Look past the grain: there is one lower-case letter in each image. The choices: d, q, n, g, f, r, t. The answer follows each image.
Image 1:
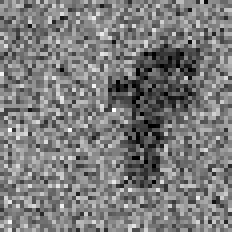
dark f
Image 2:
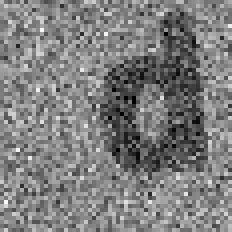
dark d
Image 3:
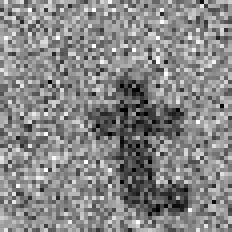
dark t
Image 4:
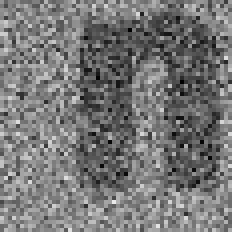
dark n
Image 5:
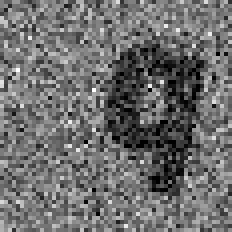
dark q
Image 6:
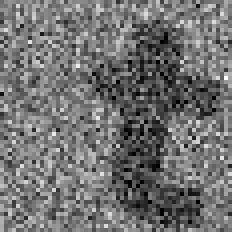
dark t
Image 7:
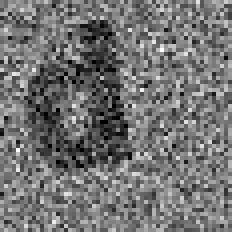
dark d
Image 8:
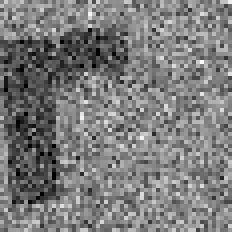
dark r
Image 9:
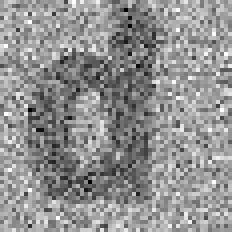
dark d
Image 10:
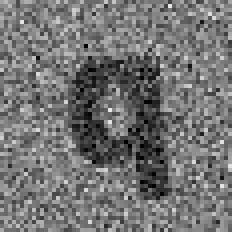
dark q
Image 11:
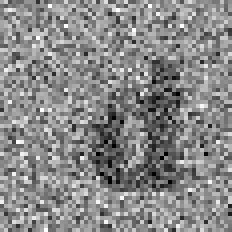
dark d
